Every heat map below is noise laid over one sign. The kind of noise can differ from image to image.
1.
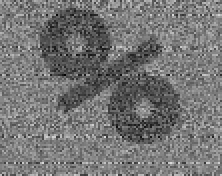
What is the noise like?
rows of uneven size
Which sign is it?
percent sign
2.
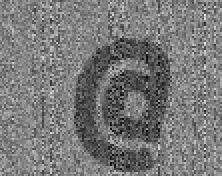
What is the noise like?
columns of uneven size
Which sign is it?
at sign
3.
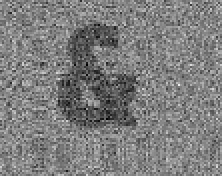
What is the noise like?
low rank plus noise
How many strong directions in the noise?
one
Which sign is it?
ampersand
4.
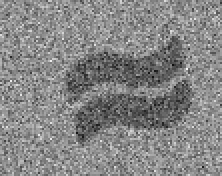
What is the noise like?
independent entries
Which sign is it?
approximately sign
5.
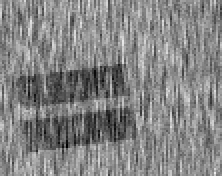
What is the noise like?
streaked along the columns
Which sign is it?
equals sign
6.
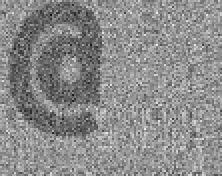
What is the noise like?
low rank plus noise
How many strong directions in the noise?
five to eight
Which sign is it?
at sign
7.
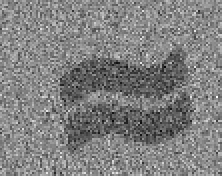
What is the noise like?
low rank plus noise
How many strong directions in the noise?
five to eight
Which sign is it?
approximately sign
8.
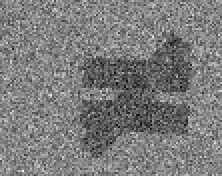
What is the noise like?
independent entries
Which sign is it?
not-equal sign
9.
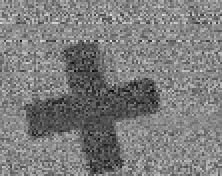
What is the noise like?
rows of uneven size
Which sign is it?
plus sign
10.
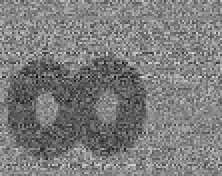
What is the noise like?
rows of uneven size
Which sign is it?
infinity sign
